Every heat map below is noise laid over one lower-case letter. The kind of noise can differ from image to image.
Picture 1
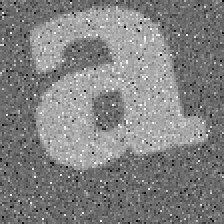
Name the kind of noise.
heavy tails
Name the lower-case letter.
a
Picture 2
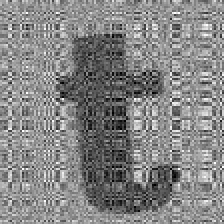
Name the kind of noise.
low rank plus noise
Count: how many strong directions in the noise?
one
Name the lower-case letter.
t
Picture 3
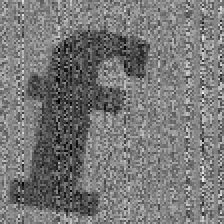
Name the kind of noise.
columns of uneven size
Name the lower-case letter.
f
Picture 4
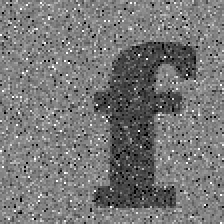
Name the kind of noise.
heavy tails
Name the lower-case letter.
f
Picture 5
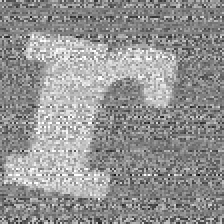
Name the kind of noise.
rows of uneven size
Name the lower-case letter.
r
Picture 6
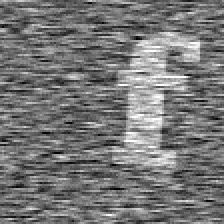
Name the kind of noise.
streaked along the rows
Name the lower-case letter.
f
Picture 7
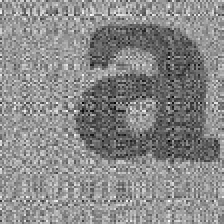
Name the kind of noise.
low rank plus noise
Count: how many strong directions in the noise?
two
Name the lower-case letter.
a
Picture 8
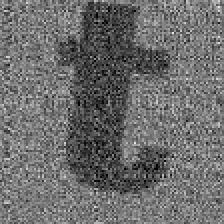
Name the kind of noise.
low rank plus noise
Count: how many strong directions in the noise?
five to eight
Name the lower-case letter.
t
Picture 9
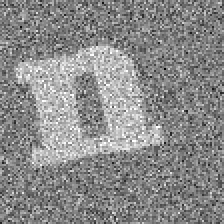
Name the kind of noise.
independent entries
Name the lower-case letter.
n
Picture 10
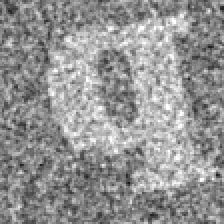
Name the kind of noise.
blotchy
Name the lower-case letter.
q
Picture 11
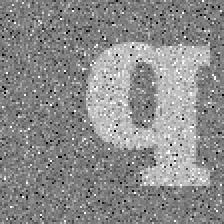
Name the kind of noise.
heavy tails
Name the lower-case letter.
q
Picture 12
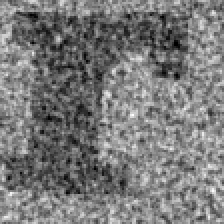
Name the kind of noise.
blotchy
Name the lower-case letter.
r
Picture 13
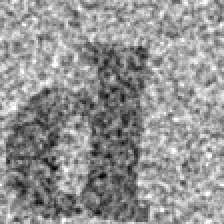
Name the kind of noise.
blotchy
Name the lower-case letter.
d
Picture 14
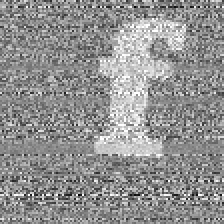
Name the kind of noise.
rows of uneven size
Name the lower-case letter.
f
